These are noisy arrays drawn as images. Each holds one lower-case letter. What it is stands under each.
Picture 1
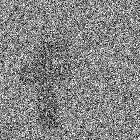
f
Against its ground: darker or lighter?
darker
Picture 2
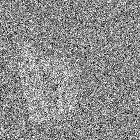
b
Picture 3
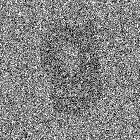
g
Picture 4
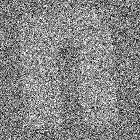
n
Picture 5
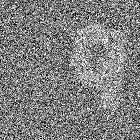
q
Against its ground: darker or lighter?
lighter
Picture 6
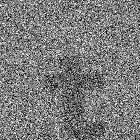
t
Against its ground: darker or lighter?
darker
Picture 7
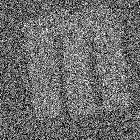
m
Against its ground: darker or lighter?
lighter
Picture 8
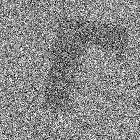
r
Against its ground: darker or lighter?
darker
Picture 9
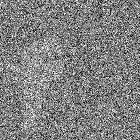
f
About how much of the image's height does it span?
two thirds
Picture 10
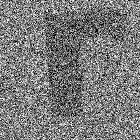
r
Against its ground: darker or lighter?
darker
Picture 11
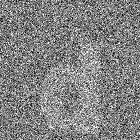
d
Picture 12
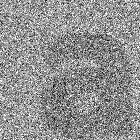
a
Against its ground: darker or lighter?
darker
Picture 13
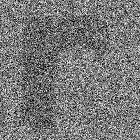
r
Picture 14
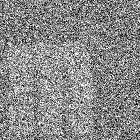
m
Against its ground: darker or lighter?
lighter
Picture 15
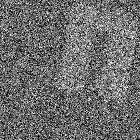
n
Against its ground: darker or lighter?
lighter
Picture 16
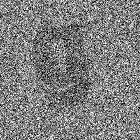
g
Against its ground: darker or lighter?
darker
